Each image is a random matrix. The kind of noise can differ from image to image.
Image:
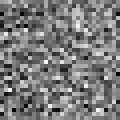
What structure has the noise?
low rank plus noise
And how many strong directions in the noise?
three or four
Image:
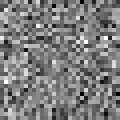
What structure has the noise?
low rank plus noise
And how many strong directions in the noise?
five to eight
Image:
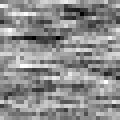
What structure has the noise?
streaked along the rows
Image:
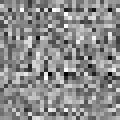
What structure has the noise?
low rank plus noise
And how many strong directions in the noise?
two
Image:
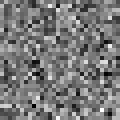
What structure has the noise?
low rank plus noise
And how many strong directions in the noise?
five to eight
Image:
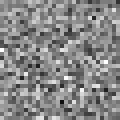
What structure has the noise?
independent entries
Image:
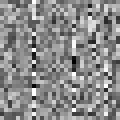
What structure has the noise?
columns of uneven size
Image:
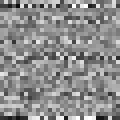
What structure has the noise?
rows of uneven size
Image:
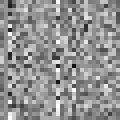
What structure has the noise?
columns of uneven size
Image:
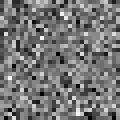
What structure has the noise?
independent entries
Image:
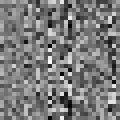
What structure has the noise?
columns of uneven size
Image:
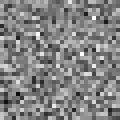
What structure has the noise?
independent entries
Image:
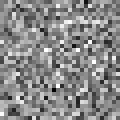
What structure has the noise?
independent entries
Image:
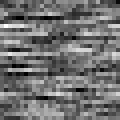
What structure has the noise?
streaked along the rows
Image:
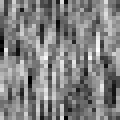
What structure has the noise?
streaked along the columns
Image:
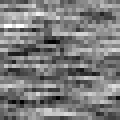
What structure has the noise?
streaked along the rows
